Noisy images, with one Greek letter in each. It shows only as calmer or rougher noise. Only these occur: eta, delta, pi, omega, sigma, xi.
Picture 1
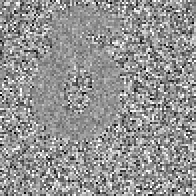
delta
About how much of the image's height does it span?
two thirds
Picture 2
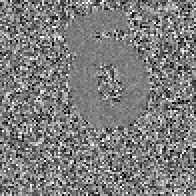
delta
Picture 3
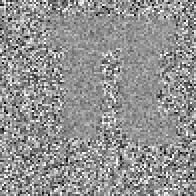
pi
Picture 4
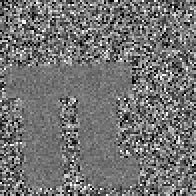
pi
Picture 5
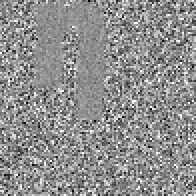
eta
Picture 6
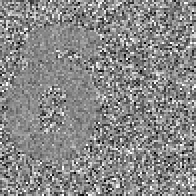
delta
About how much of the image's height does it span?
two thirds
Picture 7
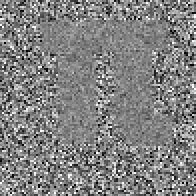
pi
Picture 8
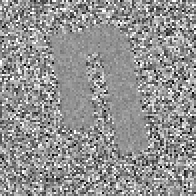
eta
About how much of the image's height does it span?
two thirds
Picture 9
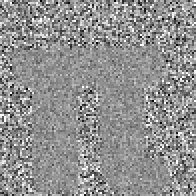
pi
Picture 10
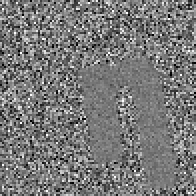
eta
